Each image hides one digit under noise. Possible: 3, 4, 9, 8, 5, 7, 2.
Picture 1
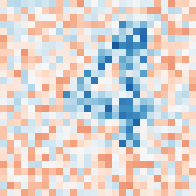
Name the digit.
4
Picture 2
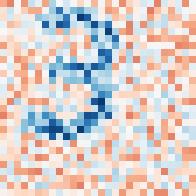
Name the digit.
3
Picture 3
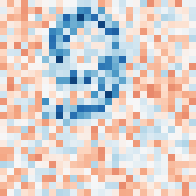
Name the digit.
9
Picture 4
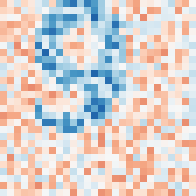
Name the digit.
9
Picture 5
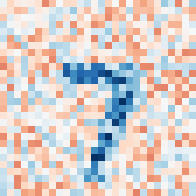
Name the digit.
7
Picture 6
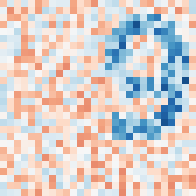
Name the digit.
9
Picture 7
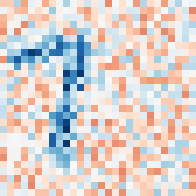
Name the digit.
7
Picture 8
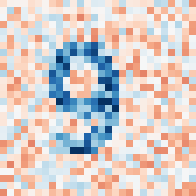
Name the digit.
9
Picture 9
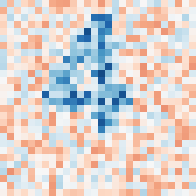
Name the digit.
4
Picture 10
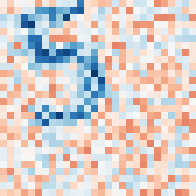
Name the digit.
5
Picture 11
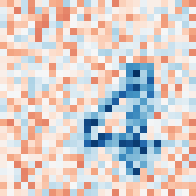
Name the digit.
4
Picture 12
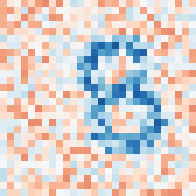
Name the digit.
8
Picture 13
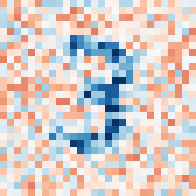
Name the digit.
3
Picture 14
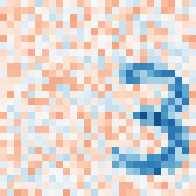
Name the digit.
3
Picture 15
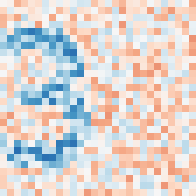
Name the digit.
3
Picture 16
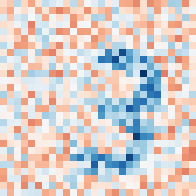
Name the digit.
3
